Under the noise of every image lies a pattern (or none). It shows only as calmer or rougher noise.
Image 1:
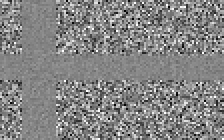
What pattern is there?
bands of rows crossing bands of columns
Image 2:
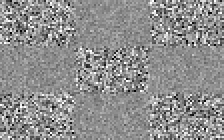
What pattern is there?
a checkerboard
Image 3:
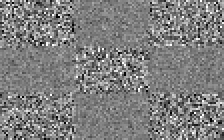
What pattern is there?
a checkerboard
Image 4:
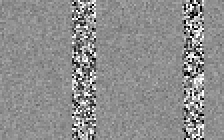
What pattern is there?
bands of columns
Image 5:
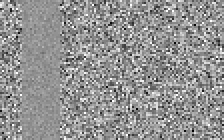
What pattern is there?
one band of columns
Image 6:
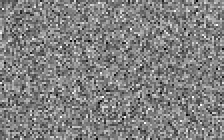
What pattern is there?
only noise
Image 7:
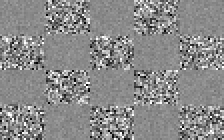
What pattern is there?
a checkerboard
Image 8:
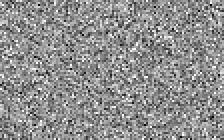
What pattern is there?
only noise
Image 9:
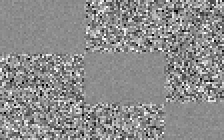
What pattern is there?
blocks along the diagonal
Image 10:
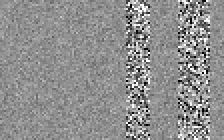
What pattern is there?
bands of columns
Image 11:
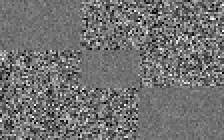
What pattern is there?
blocks along the diagonal
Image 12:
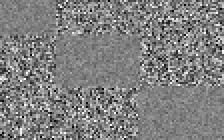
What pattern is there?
blocks along the diagonal
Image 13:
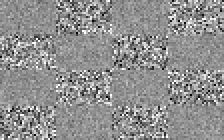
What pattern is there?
a checkerboard
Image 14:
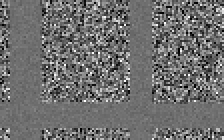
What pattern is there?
bands of rows crossing bands of columns
